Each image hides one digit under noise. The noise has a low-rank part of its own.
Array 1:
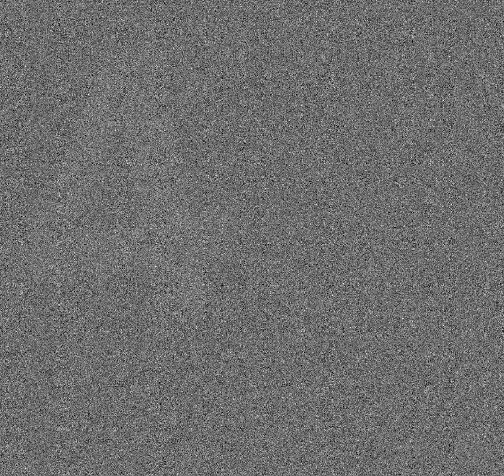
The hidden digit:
4
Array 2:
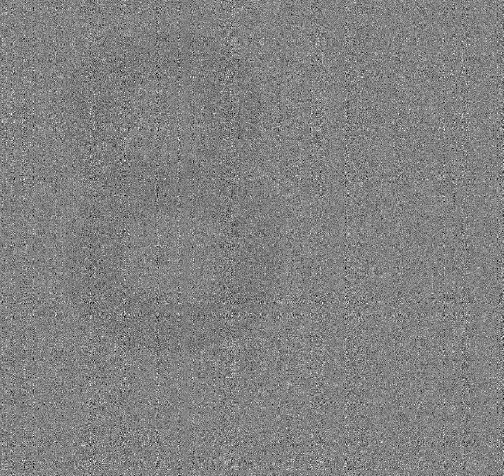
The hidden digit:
8
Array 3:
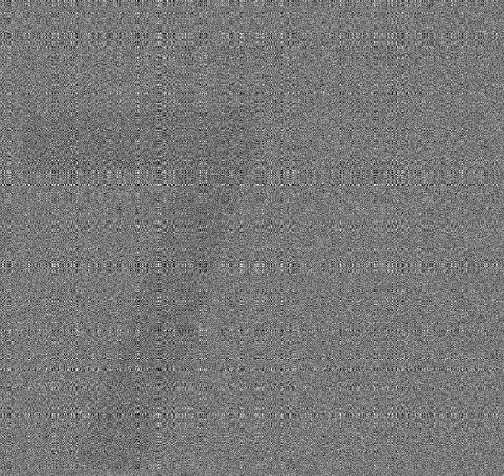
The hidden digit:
7
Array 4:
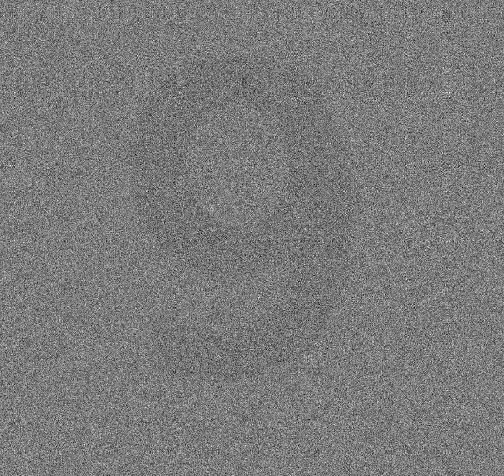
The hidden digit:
9
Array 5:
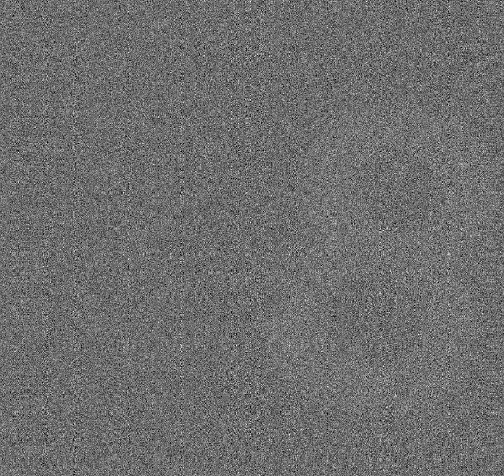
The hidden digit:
8
